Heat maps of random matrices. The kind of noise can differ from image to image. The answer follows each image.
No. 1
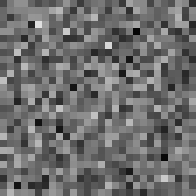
independent entries
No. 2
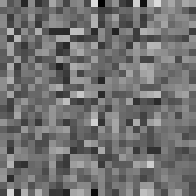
low rank plus noise
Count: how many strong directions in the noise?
two
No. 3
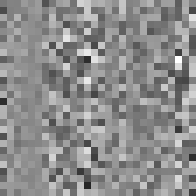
columns of uneven size
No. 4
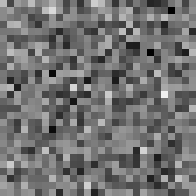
independent entries
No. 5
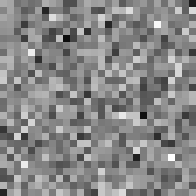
independent entries
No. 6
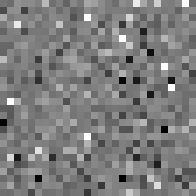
heavy tails
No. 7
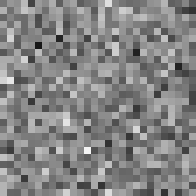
independent entries
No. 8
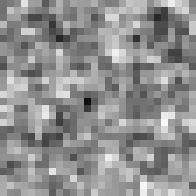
blotchy
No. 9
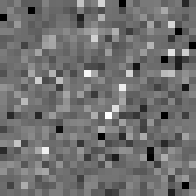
heavy tails
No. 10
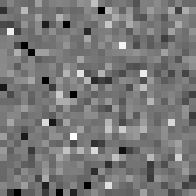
heavy tails
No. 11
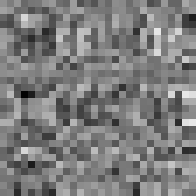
low rank plus noise
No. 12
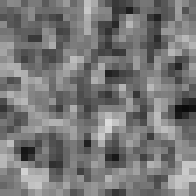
blotchy
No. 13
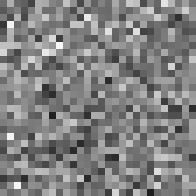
independent entries
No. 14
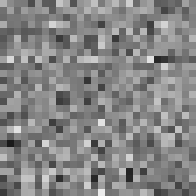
low rank plus noise
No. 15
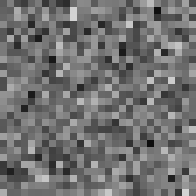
independent entries
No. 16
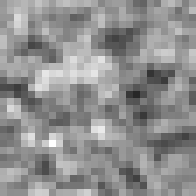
blotchy
